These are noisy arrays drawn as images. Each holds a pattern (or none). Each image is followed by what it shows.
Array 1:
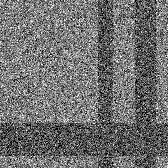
bands of rows crossing bands of columns
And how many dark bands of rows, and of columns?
1 and 2
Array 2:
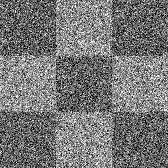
a checkerboard
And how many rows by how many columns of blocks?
3 by 3
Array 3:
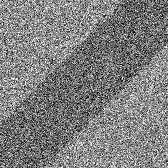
a diagonal band
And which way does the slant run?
bottom left to top right
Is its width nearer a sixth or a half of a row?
a half
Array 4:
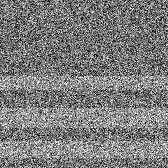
bands of rows
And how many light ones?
3
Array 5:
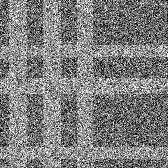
bands of rows crossing bands of columns
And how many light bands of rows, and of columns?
3 and 3
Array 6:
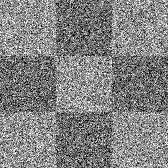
a checkerboard
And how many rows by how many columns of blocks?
3 by 3
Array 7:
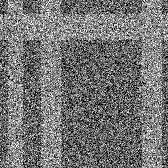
bands of rows crossing bands of columns
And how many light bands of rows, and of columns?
1 and 3
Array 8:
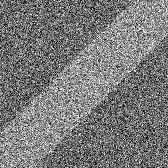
a diagonal band
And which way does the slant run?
bottom left to top right
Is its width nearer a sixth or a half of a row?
a half
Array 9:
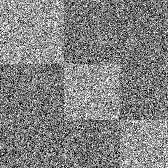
blocks along the diagonal
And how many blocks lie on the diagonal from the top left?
3
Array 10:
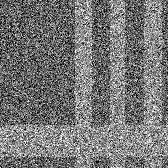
bands of rows crossing bands of columns
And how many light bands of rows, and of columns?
1 and 3
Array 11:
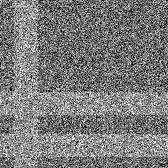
bands of rows crossing bands of columns
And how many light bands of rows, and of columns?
2 and 1
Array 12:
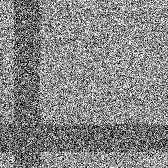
bands of rows crossing bands of columns
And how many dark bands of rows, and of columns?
1 and 1
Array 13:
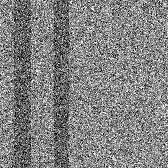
bands of columns
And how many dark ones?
2
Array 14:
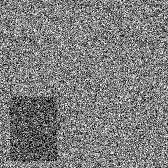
one block
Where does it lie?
bottom left
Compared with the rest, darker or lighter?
darker
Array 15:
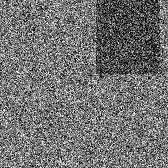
one block
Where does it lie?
top right
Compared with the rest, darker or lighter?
darker
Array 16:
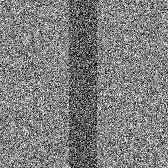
one band of columns
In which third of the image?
middle
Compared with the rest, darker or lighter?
darker
